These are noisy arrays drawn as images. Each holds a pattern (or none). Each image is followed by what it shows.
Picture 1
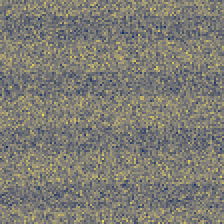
horizontal stripes
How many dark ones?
4
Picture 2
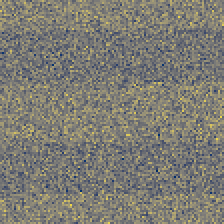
horizontal stripes
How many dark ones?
2
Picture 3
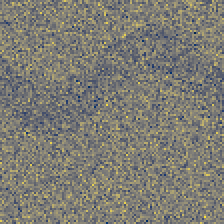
a wavy band
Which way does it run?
left to right
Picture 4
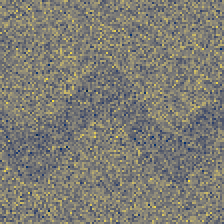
a wavy band
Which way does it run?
left to right
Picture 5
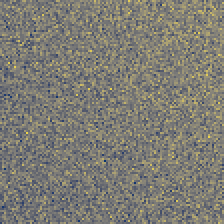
a smooth slope
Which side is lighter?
top right
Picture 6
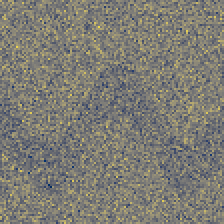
a wavy band
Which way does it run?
left to right
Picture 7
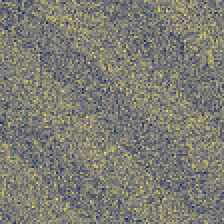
diagonal stripes
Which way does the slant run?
top left to bottom right
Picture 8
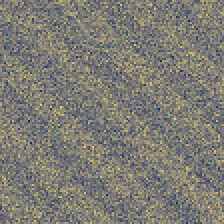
diagonal stripes
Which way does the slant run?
top left to bottom right
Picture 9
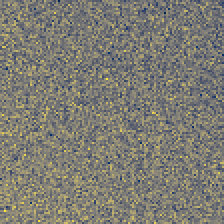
a smooth slope
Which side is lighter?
bottom left
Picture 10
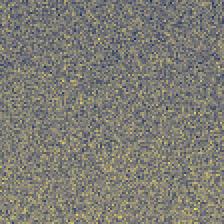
a smooth slope
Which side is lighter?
bottom
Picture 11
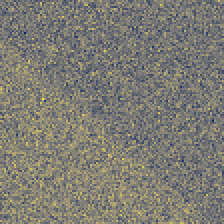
a sharp edge
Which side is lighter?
bottom left
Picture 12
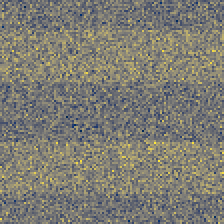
horizontal stripes
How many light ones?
2
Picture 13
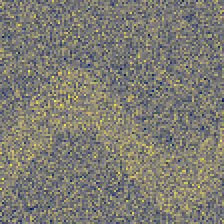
a wavy band
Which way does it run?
left to right
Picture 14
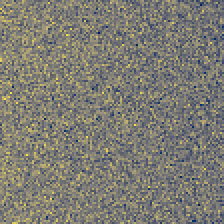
a smooth slope
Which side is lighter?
left
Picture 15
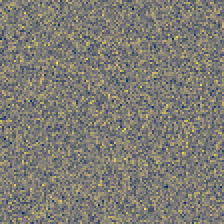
only noise
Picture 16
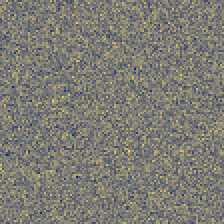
only noise
